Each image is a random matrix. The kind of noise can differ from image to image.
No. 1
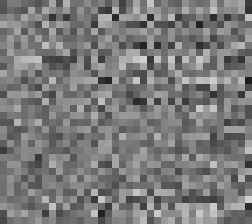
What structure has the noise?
low rank plus noise
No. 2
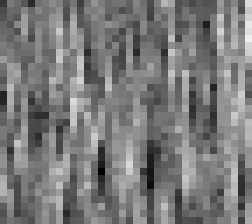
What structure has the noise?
streaked along the columns
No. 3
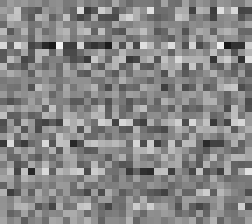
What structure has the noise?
rows of uneven size
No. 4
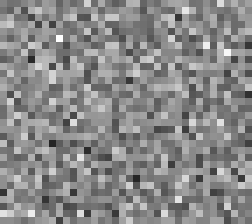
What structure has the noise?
independent entries
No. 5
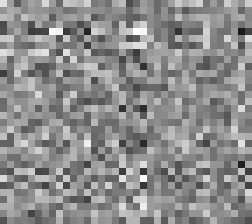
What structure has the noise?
low rank plus noise
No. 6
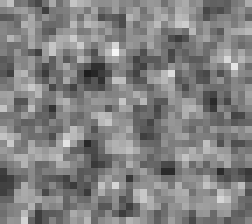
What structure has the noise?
blotchy
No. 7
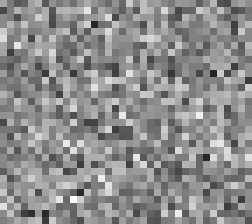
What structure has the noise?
independent entries
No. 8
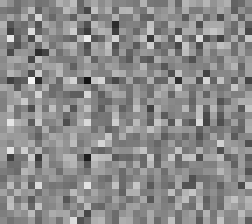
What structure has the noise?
low rank plus noise
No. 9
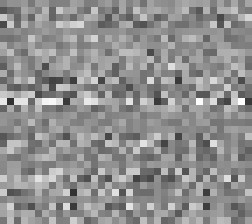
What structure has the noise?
rows of uneven size
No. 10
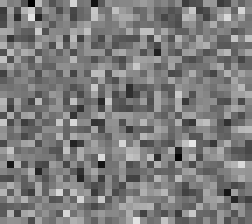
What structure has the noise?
low rank plus noise
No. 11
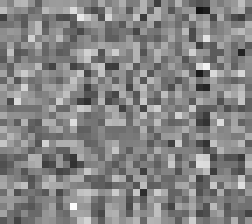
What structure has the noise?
low rank plus noise
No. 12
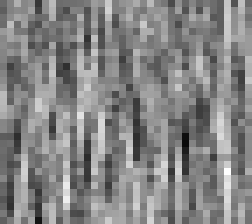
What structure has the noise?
streaked along the columns
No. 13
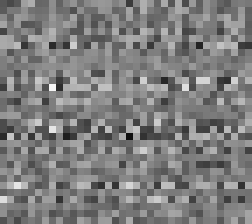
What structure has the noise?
rows of uneven size
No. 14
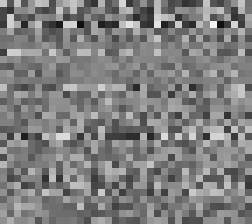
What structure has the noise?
rows of uneven size
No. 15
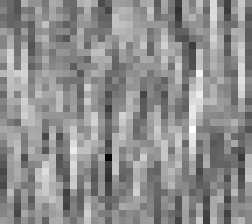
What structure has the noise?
streaked along the columns
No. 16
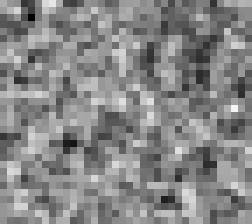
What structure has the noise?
blotchy
